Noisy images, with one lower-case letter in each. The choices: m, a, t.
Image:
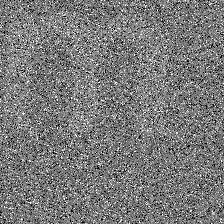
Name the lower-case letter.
m
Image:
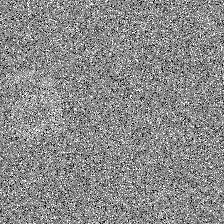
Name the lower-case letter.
a
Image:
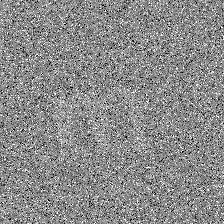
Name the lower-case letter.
m
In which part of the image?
centre
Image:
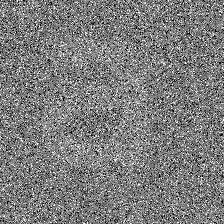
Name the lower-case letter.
a
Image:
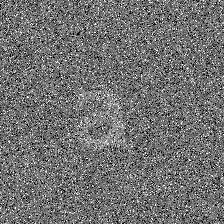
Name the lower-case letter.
a
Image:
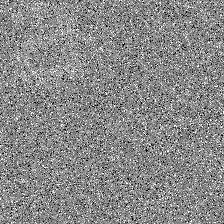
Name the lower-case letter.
a
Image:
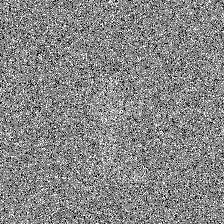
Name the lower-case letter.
t
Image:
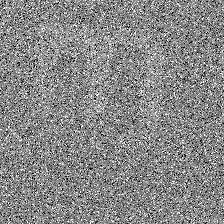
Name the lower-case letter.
m
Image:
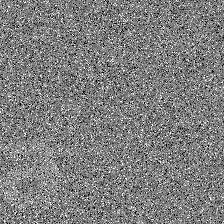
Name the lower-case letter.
a
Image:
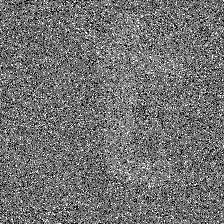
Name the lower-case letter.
t
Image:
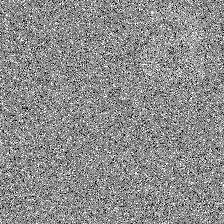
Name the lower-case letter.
a
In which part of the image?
top right
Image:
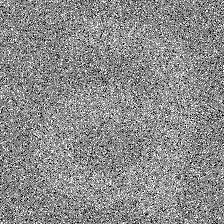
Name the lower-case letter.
a
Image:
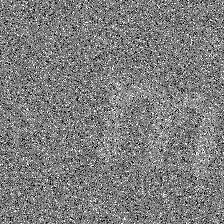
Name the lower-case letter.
m
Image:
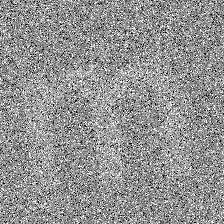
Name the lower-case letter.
m
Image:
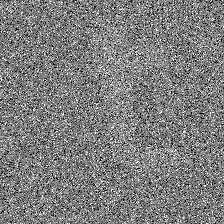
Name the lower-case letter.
t
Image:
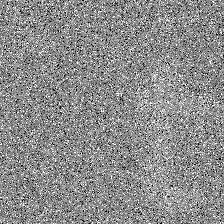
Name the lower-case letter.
t
